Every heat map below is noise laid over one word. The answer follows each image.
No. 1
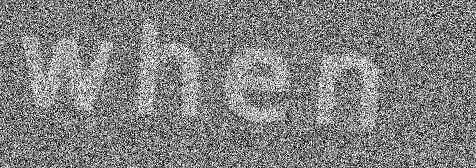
when
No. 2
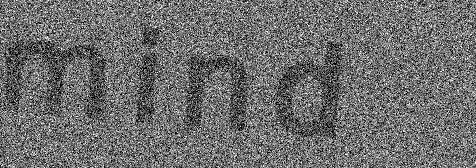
mind
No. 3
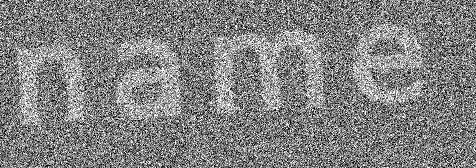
name
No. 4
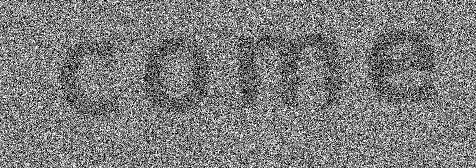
come
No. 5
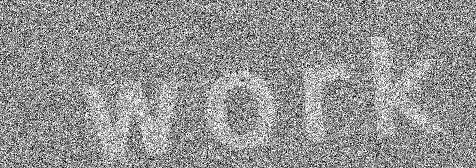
work
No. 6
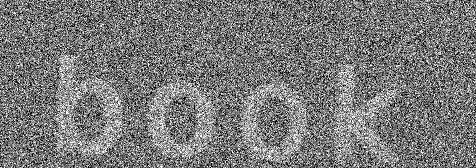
book
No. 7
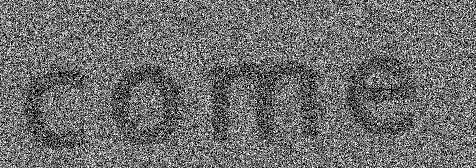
come
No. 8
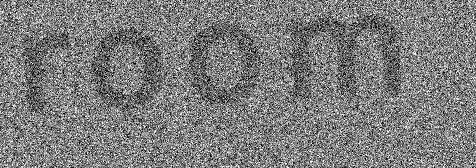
room
